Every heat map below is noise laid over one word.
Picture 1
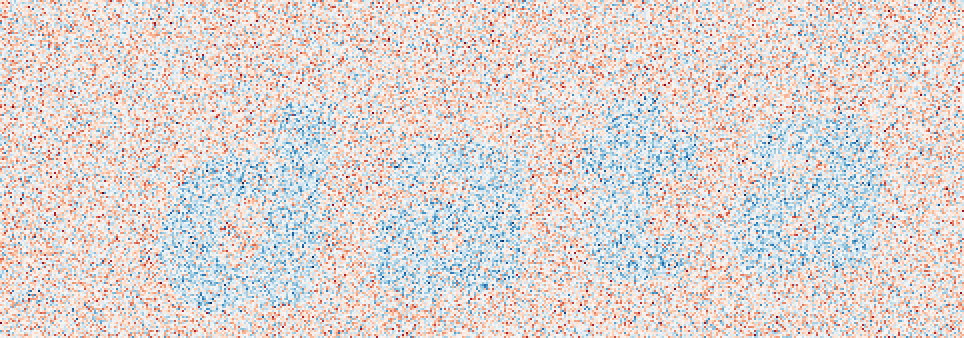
data
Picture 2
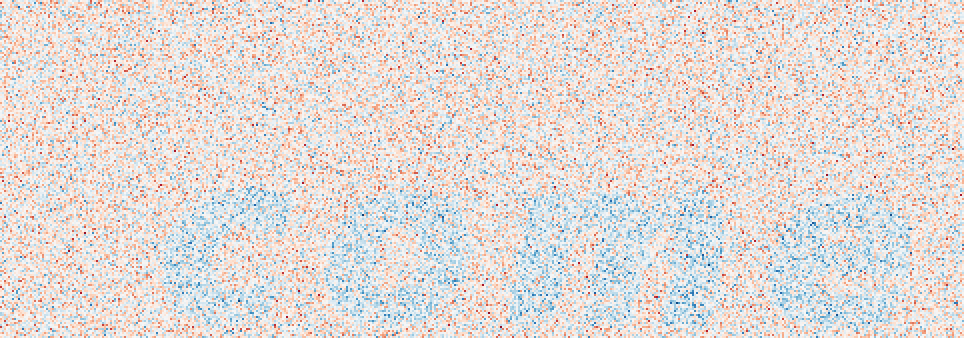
come
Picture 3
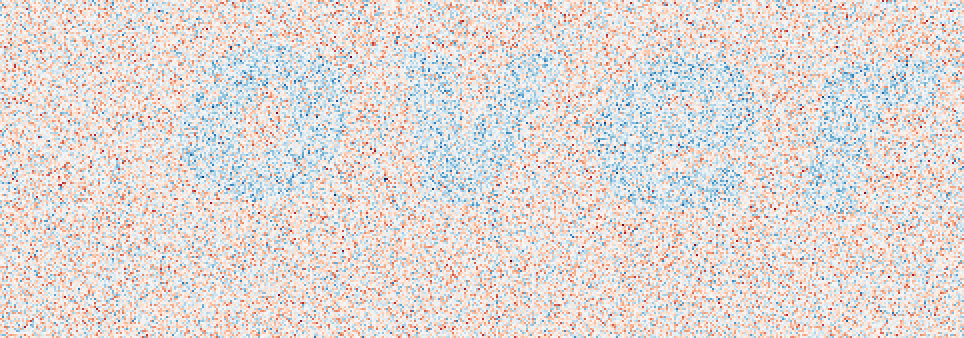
over
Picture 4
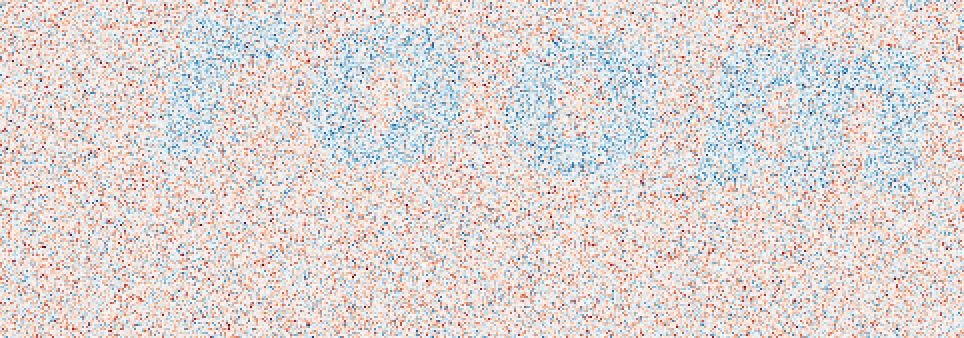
room
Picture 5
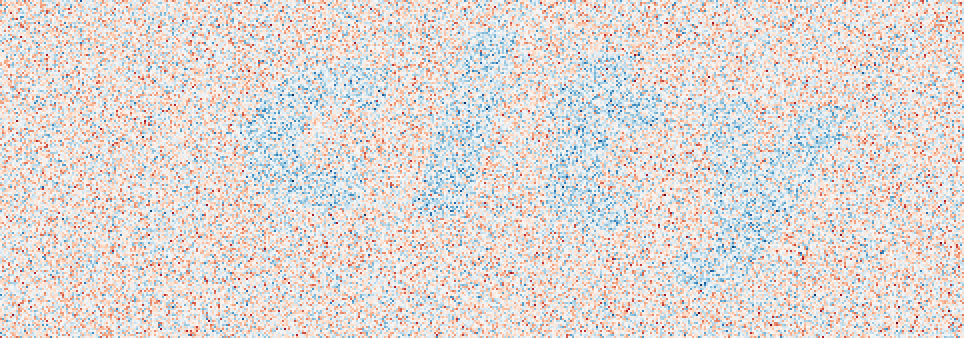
city
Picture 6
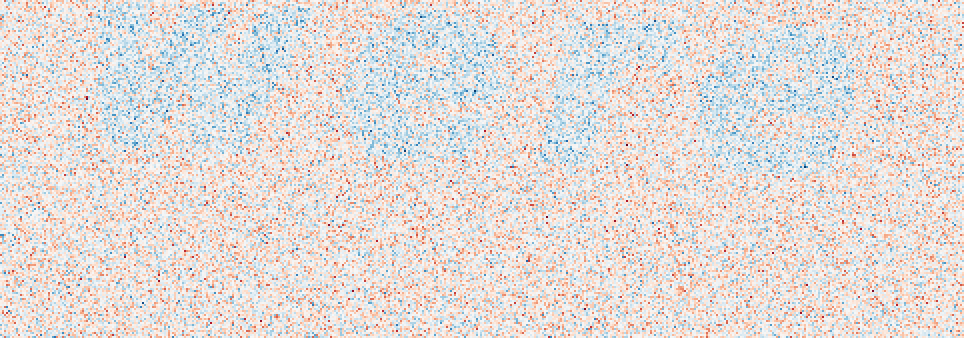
were
